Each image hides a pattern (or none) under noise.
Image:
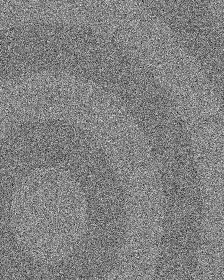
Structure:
rings round one point
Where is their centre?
bottom left
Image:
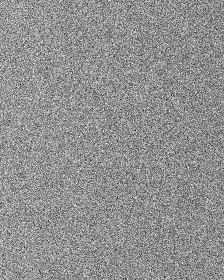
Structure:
a smooth slope
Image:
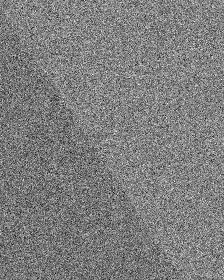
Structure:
a sharp edge
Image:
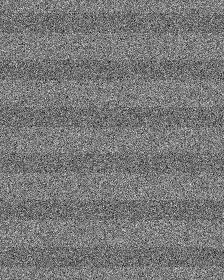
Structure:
horizontal stripes
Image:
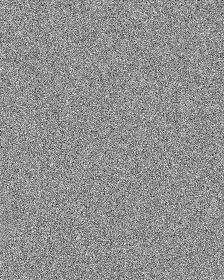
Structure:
only noise
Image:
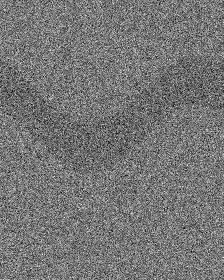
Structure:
a wavy band
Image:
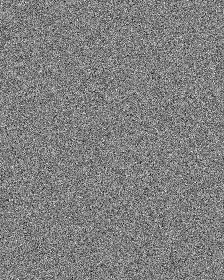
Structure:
only noise
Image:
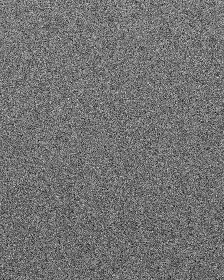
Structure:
a smooth slope
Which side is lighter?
top
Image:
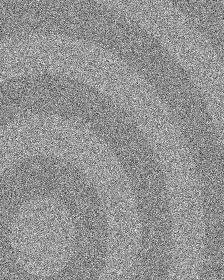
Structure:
rings round one point
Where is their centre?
bottom left
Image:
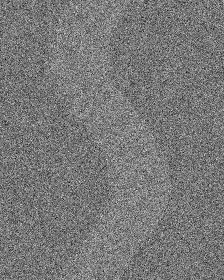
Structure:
a wavy band
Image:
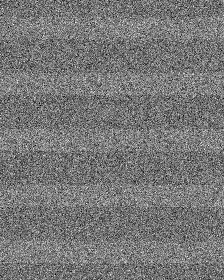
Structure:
horizontal stripes
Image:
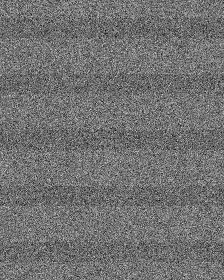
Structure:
horizontal stripes
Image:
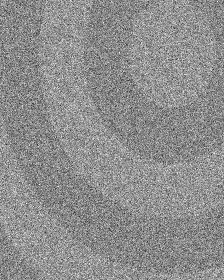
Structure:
rings round one point
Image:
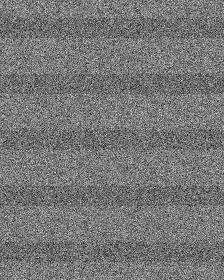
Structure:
horizontal stripes
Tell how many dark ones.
5
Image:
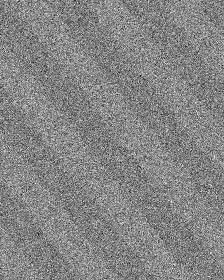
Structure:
diagonal stripes
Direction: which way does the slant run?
top left to bottom right
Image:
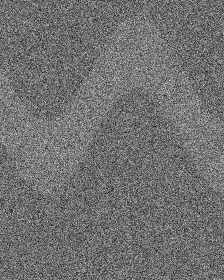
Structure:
a wavy band
